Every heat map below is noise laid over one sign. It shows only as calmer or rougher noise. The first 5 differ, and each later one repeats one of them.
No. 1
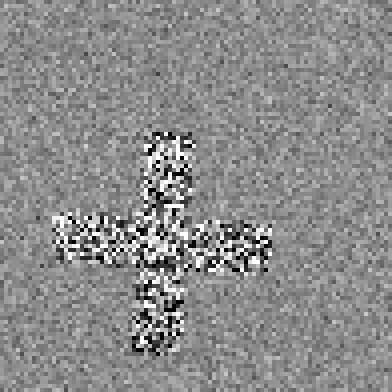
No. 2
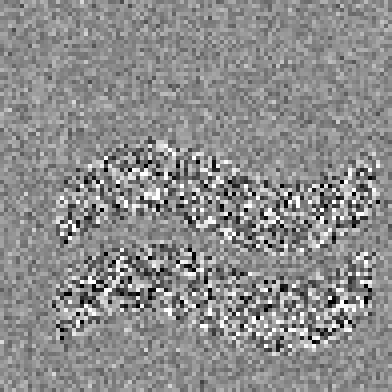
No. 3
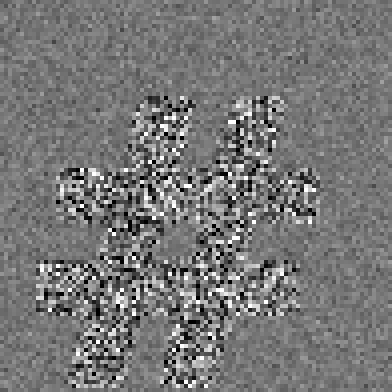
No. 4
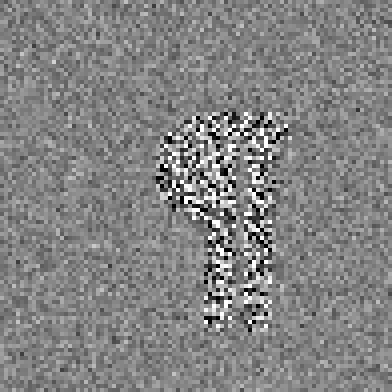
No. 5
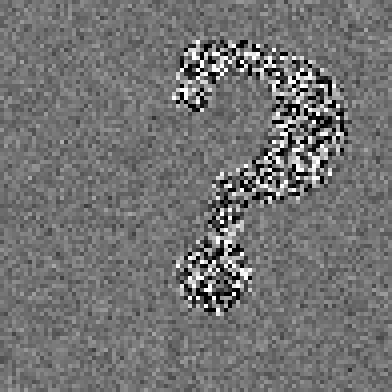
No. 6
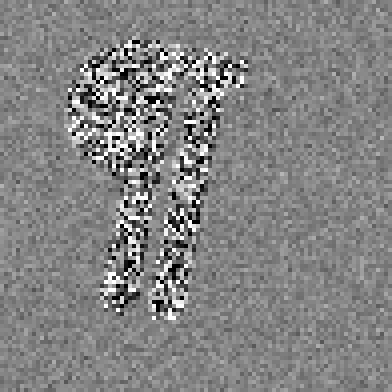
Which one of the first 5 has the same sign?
4
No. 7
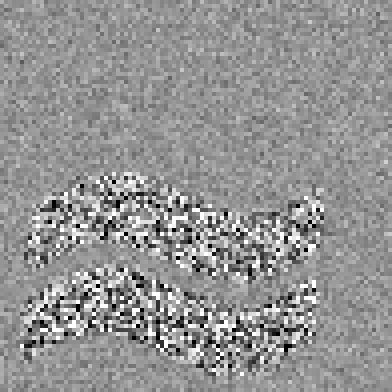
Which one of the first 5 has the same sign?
2
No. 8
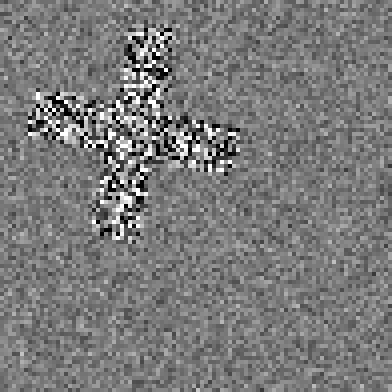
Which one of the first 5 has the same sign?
1
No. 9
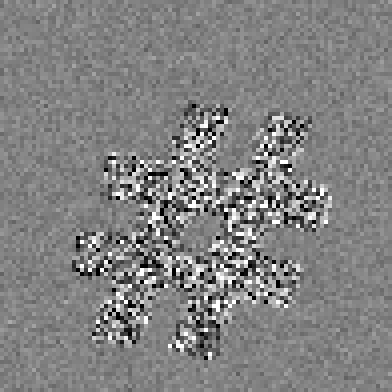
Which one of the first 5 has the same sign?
3
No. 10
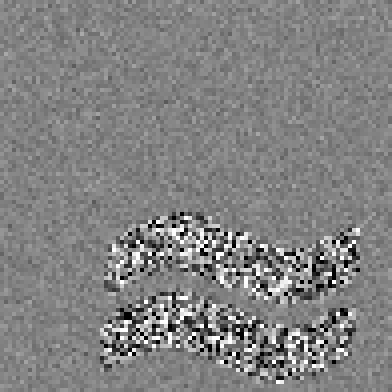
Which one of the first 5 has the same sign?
2
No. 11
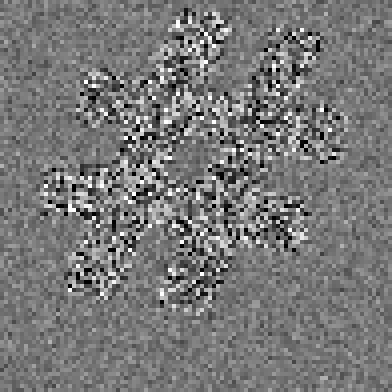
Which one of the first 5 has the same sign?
3
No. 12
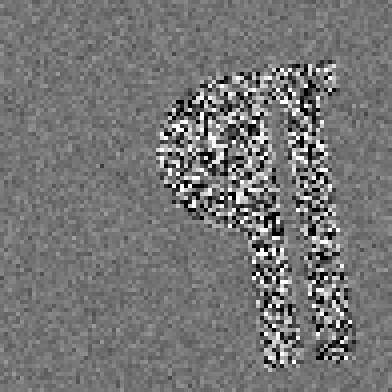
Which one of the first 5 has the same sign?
4
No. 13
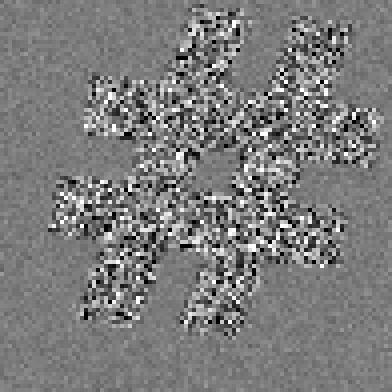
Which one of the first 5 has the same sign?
3
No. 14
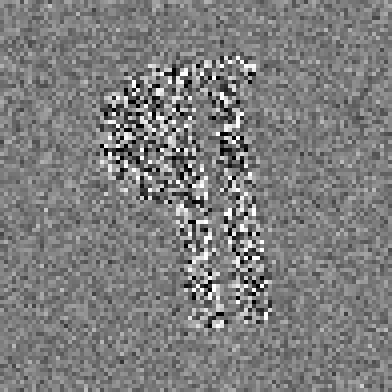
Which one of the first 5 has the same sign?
4
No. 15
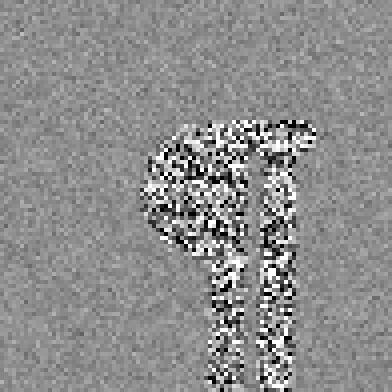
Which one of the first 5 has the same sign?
4
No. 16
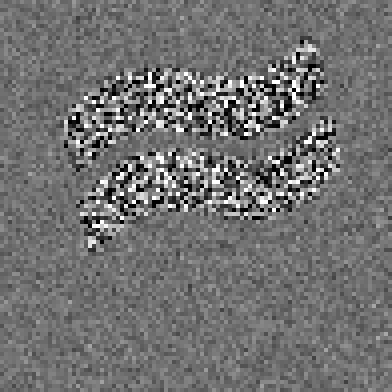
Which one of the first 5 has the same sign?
2
